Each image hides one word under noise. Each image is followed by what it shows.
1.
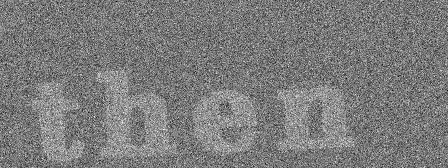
then
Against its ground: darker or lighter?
lighter
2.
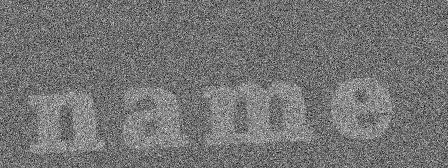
name
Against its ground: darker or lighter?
lighter
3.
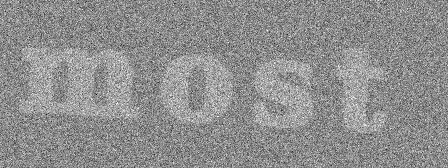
most
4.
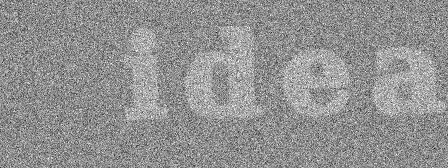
idea
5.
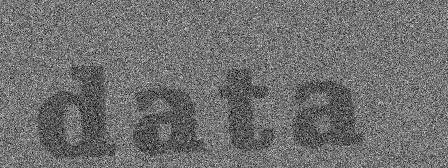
data
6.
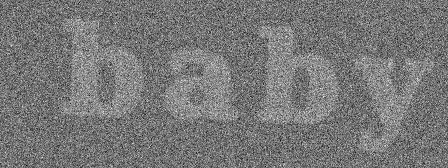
baby
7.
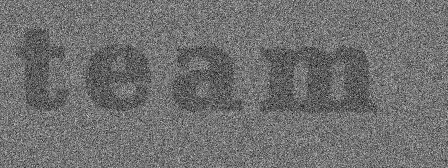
team
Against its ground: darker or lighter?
darker
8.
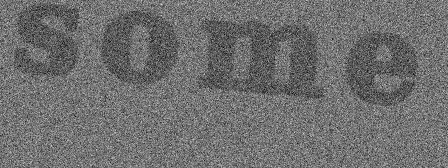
some
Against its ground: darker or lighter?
darker
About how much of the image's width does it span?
nearly all
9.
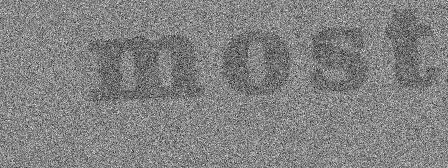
most
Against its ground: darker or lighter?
darker
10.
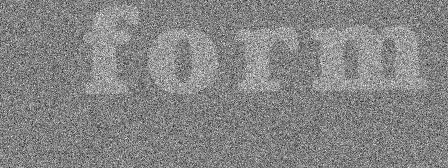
form
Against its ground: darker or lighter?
lighter
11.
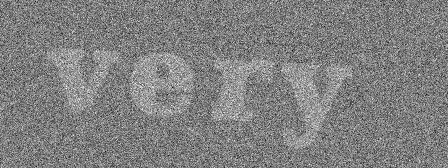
very
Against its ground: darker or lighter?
lighter
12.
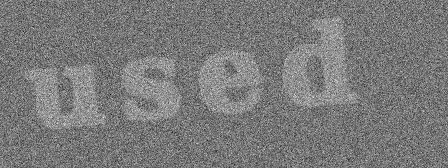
used
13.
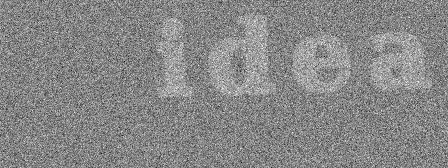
idea
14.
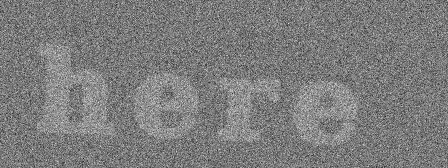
here
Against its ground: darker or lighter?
lighter
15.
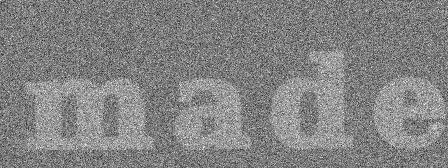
made
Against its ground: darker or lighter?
lighter
